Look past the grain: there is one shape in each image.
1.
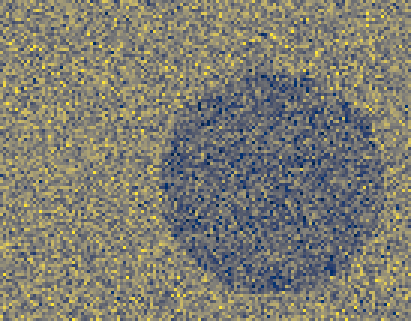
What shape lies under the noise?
disc
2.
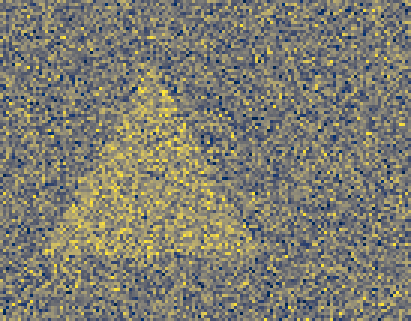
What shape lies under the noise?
triangle
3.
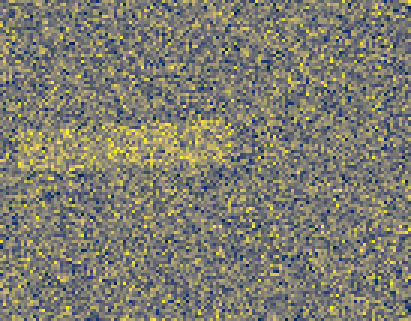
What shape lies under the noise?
bar
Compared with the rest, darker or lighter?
lighter
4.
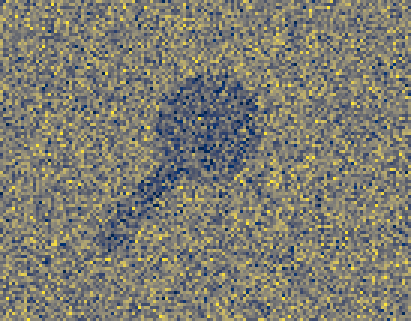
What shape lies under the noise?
lollipop
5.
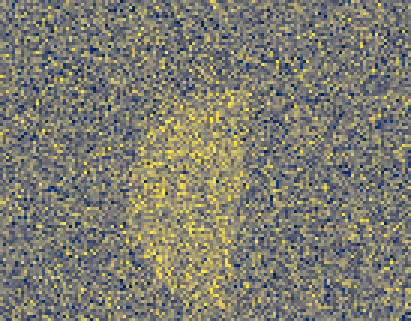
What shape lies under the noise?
half disc
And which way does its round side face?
left
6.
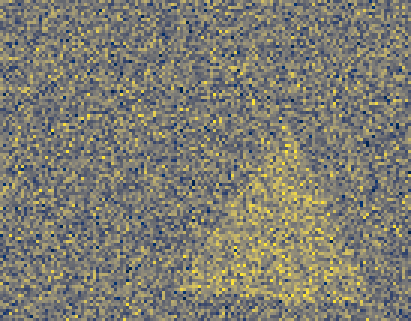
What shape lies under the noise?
triangle
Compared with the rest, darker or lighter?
lighter
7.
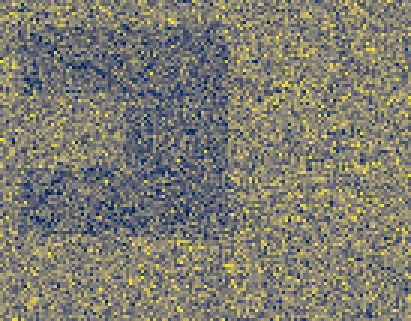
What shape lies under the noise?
square with a notch
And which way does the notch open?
left
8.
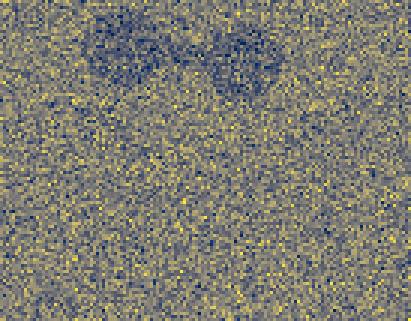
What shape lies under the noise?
dumbbell
